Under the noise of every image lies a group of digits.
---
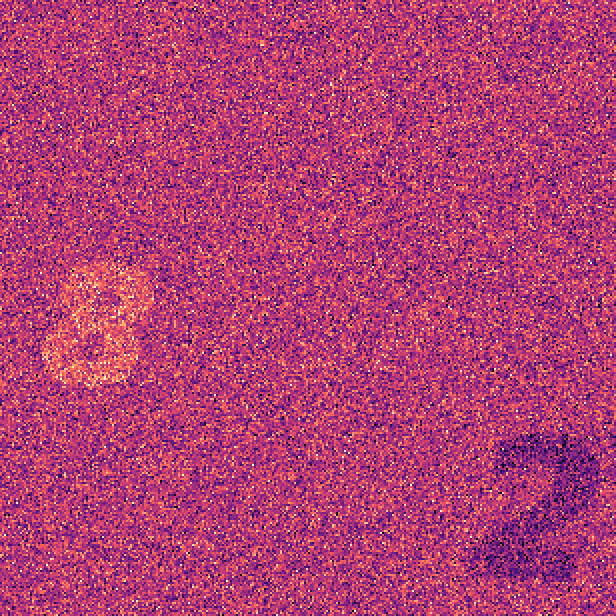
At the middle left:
8
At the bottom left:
nothing
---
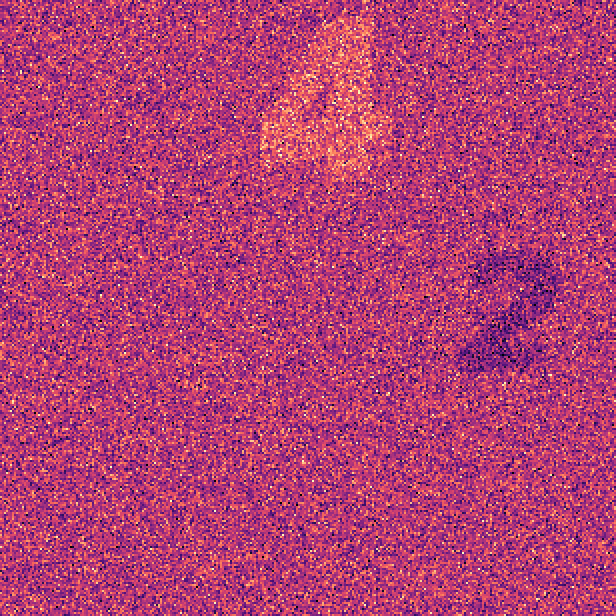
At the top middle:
4
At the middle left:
nothing
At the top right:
nothing
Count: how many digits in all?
2
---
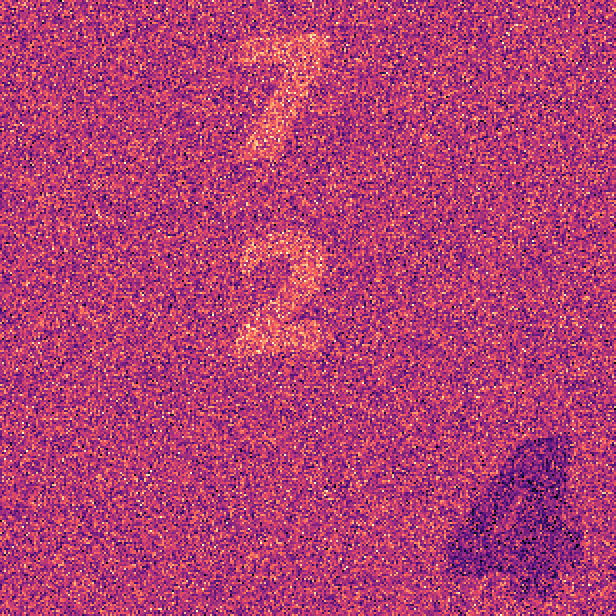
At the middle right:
nothing
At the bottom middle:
nothing
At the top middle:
7
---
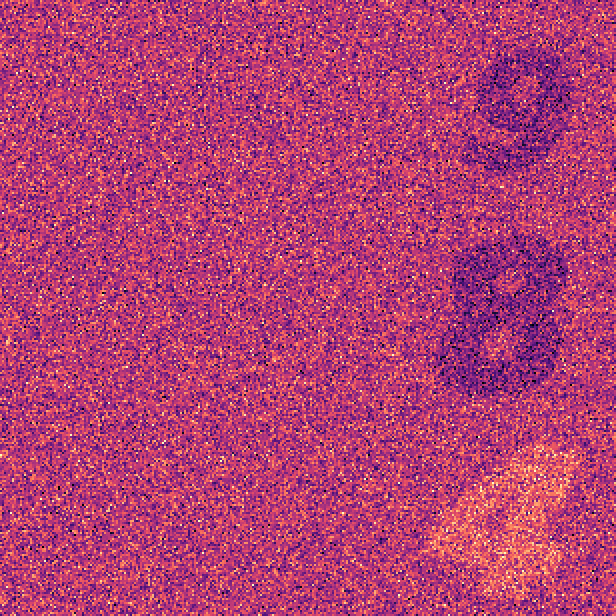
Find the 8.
middle right
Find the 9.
top right
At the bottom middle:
nothing
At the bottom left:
nothing
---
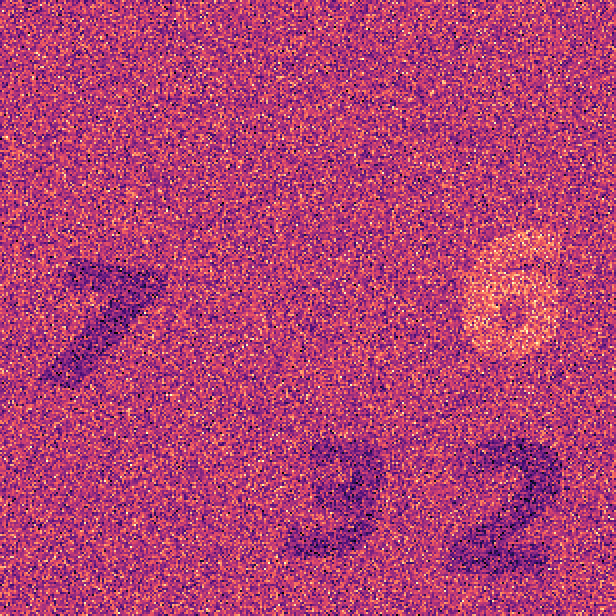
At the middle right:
6
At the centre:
nothing
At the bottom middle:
3
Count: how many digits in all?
4
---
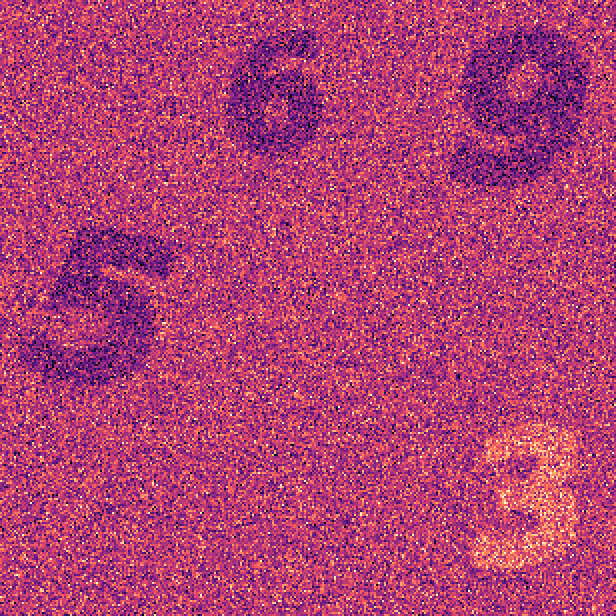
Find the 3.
bottom right
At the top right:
9
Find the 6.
top middle
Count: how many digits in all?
4
